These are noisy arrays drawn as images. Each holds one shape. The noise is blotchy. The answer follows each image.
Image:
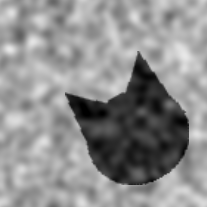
cat's head
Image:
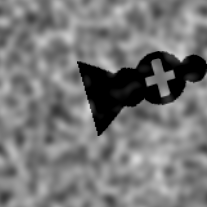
chess bishop
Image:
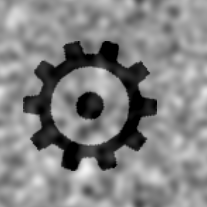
gear
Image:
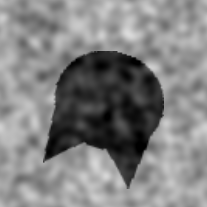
cat's head
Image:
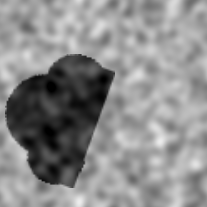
cloud
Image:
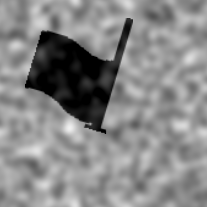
flag
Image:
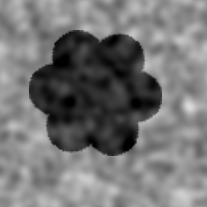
flower
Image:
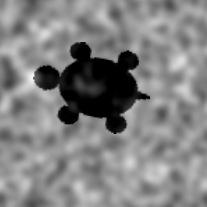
turtle
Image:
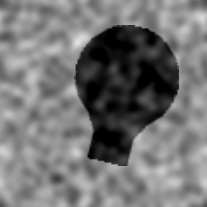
light bulb
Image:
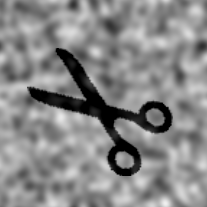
pair of scissors
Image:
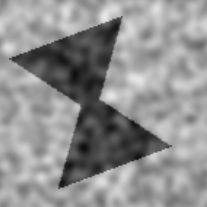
bow tie
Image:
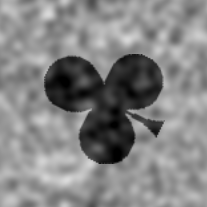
club
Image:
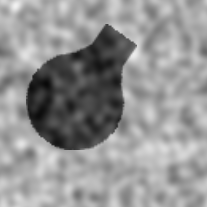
light bulb
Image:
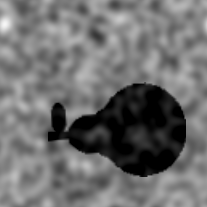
pear
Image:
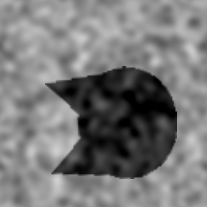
cat's head
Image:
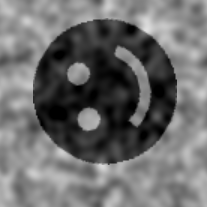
smiling face
